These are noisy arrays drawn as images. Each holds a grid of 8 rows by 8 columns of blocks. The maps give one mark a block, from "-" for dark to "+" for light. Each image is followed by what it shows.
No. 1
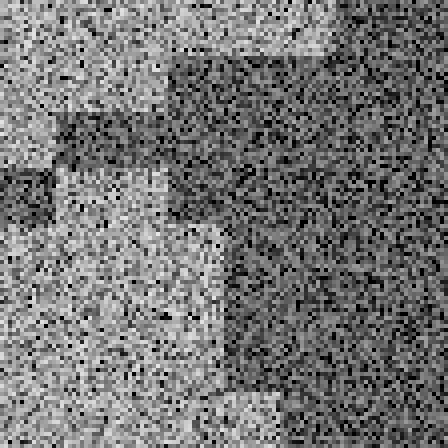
++++++--
+++-----
+-------
-++-----
++++----
++++----
++++----
+++++---
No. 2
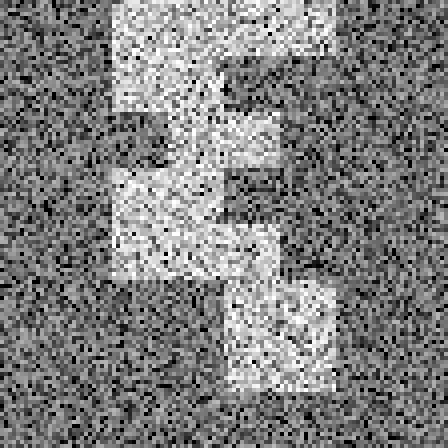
--++++--
--++----
---++---
--++----
--+++---
----++--
----++--
--------
